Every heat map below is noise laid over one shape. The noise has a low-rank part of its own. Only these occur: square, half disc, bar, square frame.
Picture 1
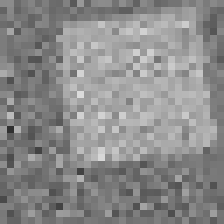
light square
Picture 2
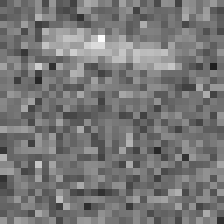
light bar
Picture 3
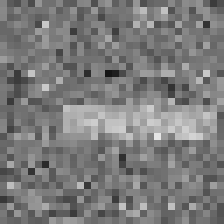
light bar
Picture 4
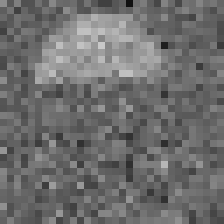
light half disc
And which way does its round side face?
up
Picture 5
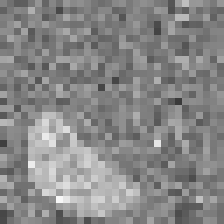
light half disc
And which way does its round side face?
down and left
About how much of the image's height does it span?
half
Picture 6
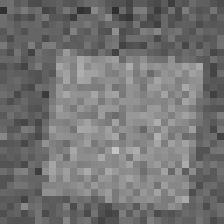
light square
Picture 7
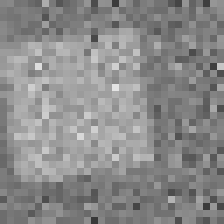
light square
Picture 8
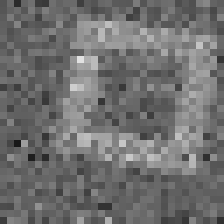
light square frame
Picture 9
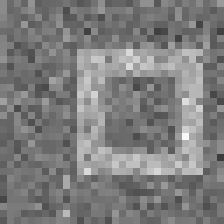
light square frame
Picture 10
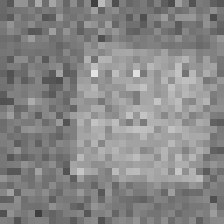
light square
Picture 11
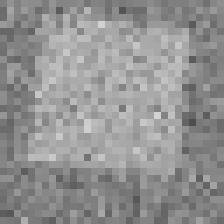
light square
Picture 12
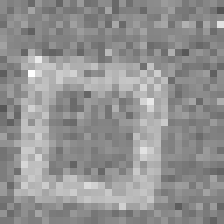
light square frame
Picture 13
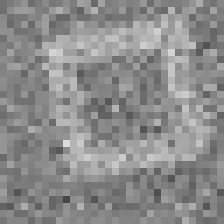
light square frame
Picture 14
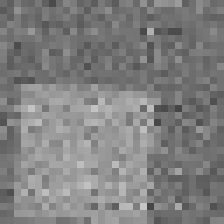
light square
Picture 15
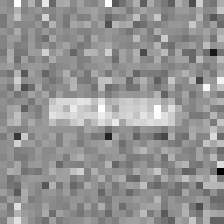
light bar
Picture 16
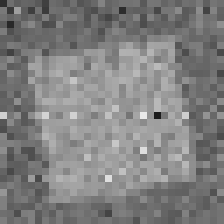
light square
